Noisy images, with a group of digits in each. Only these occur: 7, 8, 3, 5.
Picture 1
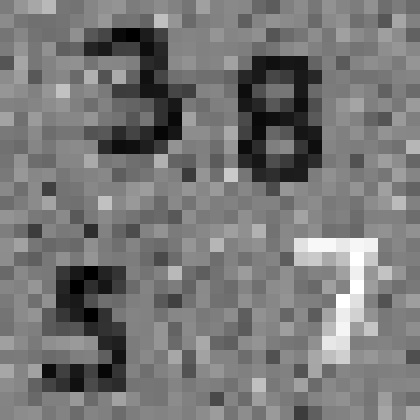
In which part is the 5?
bottom left
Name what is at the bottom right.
7
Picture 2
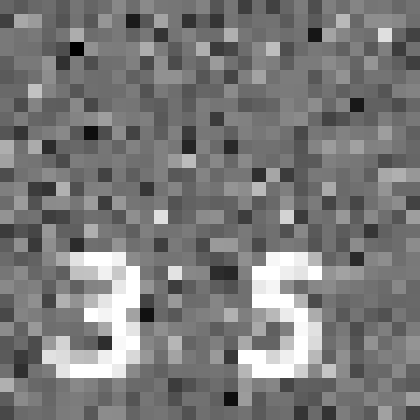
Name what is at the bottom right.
5
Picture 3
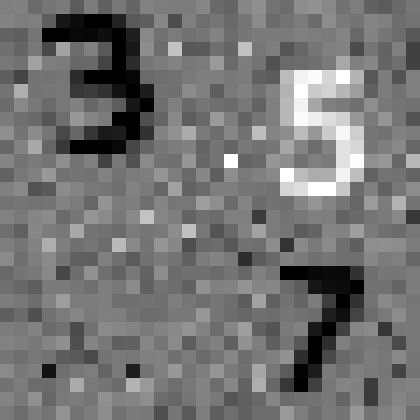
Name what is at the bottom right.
7
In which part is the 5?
top right
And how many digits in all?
3
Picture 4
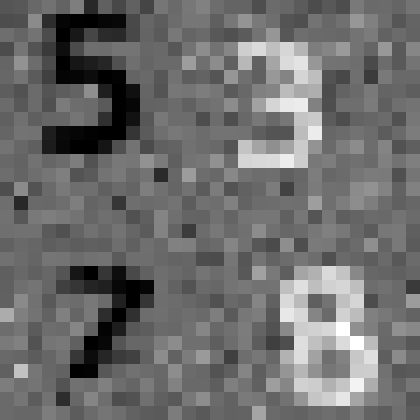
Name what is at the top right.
3
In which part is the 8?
bottom right
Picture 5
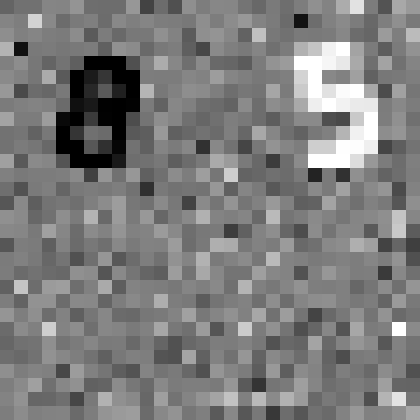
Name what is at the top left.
8
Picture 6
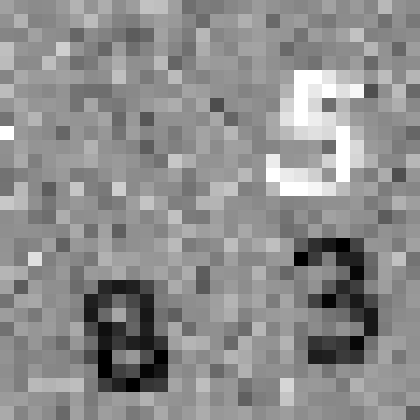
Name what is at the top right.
5
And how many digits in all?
3
